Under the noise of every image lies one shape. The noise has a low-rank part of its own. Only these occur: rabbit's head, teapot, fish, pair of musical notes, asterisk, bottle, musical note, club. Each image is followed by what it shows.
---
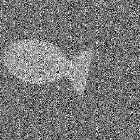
light fish
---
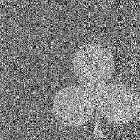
light club
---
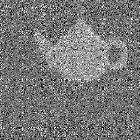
light teapot
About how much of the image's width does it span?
two thirds
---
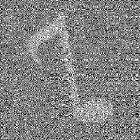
light musical note
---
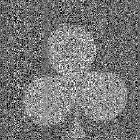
light club
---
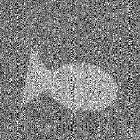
light fish
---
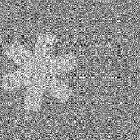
light asterisk
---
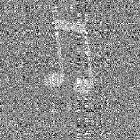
light pair of musical notes
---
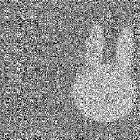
light rabbit's head
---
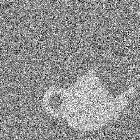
light teapot
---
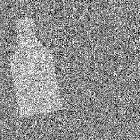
light bottle
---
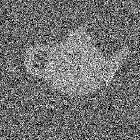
light teapot
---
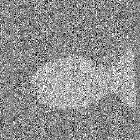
light fish
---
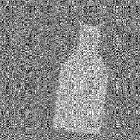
light bottle
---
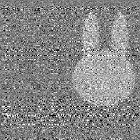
light rabbit's head
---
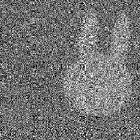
light rabbit's head
